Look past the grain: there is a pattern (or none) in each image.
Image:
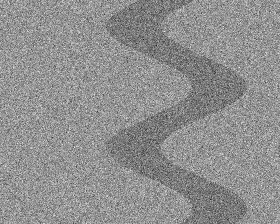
a wavy band
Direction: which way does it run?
top to bottom
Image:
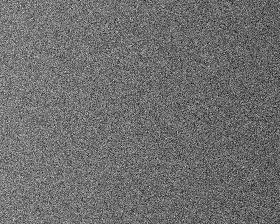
a smooth slope
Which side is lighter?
left
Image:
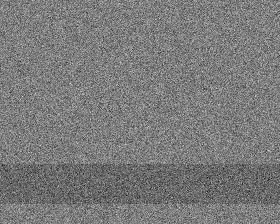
one horizontal stripe
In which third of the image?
bottom
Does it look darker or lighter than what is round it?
darker
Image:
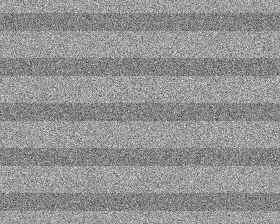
horizontal stripes
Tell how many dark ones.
5
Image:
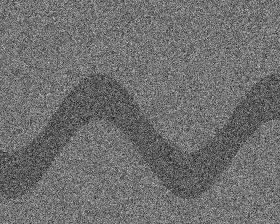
a wavy band
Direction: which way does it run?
left to right
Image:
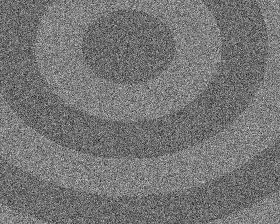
rings round one point
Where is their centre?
top middle
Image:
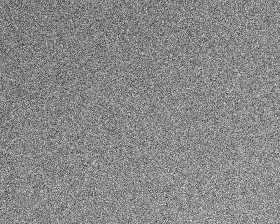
a smooth slope
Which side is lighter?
bottom right
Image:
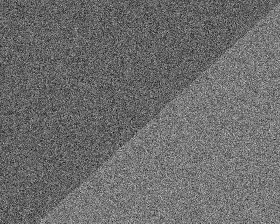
a sharp edge
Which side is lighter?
bottom right
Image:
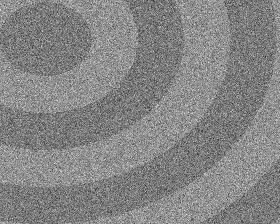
rings round one point
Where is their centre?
top left
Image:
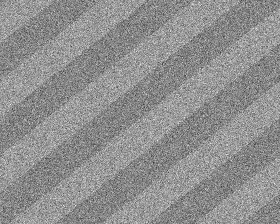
diagonal stripes
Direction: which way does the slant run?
bottom left to top right
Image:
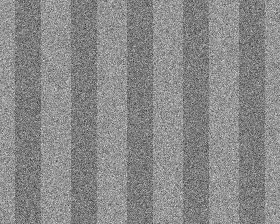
vertical stripes
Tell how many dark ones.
5
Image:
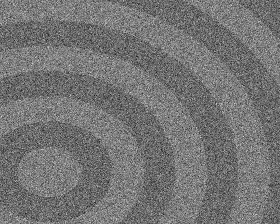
rings round one point
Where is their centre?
bottom left
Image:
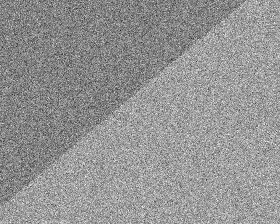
a sharp edge
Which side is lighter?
bottom right
